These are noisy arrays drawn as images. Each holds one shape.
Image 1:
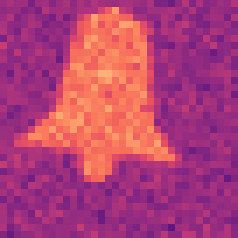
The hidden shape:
bell
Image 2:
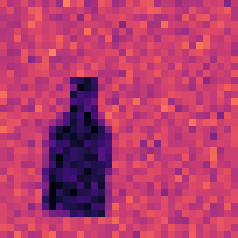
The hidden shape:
bottle
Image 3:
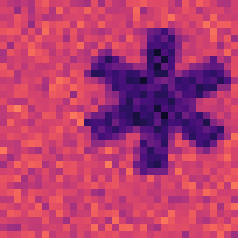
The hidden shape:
asterisk
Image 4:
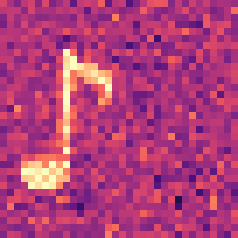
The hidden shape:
musical note
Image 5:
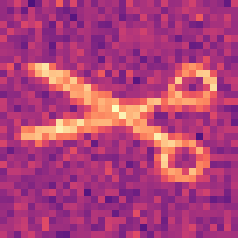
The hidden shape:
pair of scissors
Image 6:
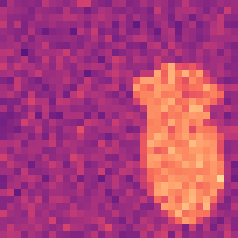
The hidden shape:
footprint
